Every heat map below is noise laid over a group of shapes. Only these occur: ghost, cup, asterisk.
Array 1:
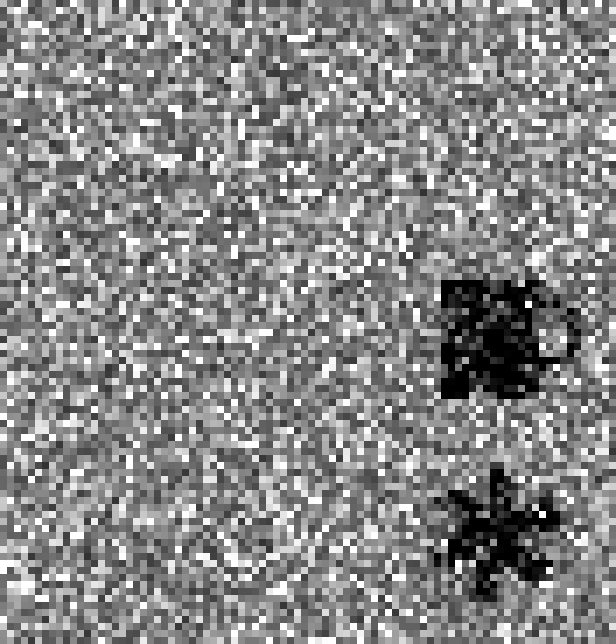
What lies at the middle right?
cup
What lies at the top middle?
nothing
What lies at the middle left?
nothing
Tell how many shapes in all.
2
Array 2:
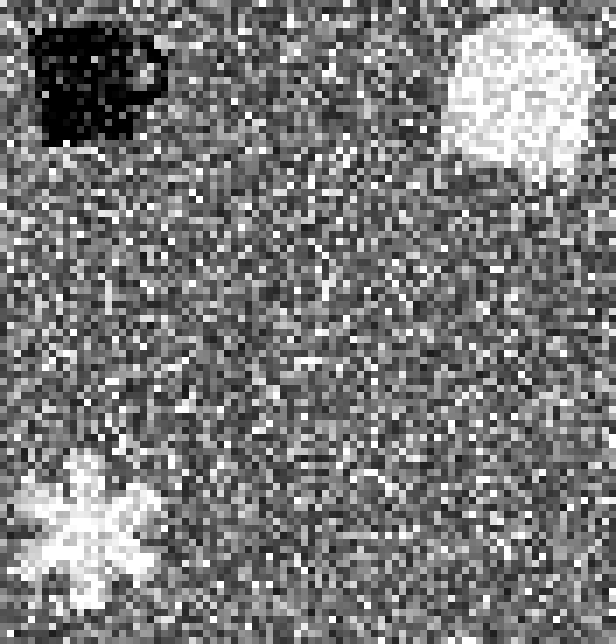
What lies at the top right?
ghost
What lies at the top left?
cup
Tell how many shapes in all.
3
